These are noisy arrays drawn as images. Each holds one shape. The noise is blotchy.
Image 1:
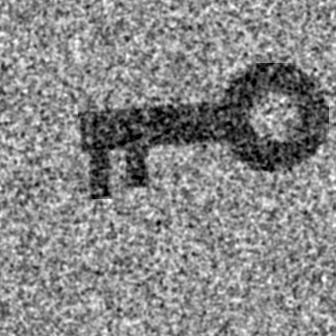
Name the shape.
key
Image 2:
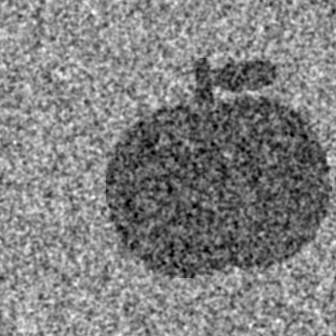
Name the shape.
apple
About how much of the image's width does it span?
two thirds
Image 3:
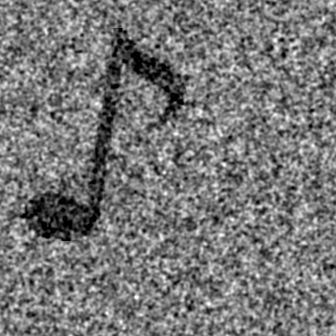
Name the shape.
musical note
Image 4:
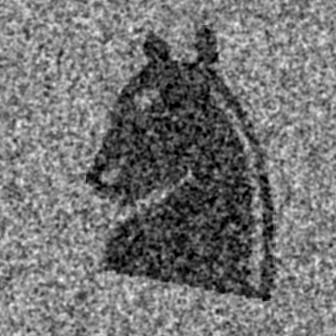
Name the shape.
chess knight
